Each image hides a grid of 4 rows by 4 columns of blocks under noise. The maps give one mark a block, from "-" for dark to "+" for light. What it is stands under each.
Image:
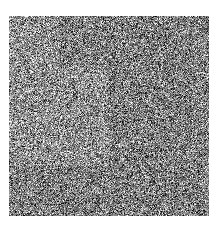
+ - - -
+ + - -
+ + - -
- - - -
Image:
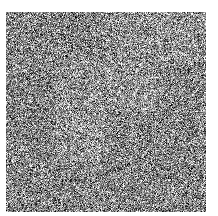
- - + +
- + + -
- + - -
- - - -
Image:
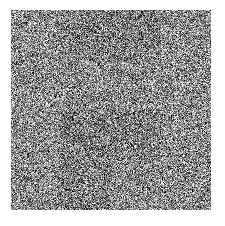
+ - - +
+ + + +
+ - - +
+ - + +
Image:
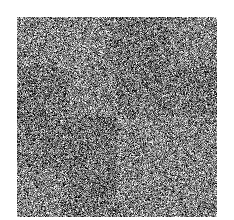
+ + - +
- + - -
- - + +
+ - + +
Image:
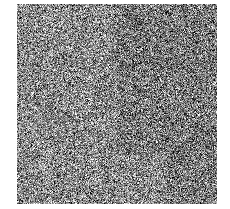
+ + - -
+ + - -
+ + - -
+ + + -
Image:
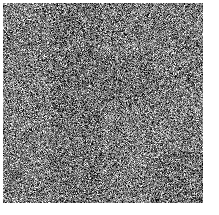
+ - + +
+ - - +
+ - + +
+ - + -
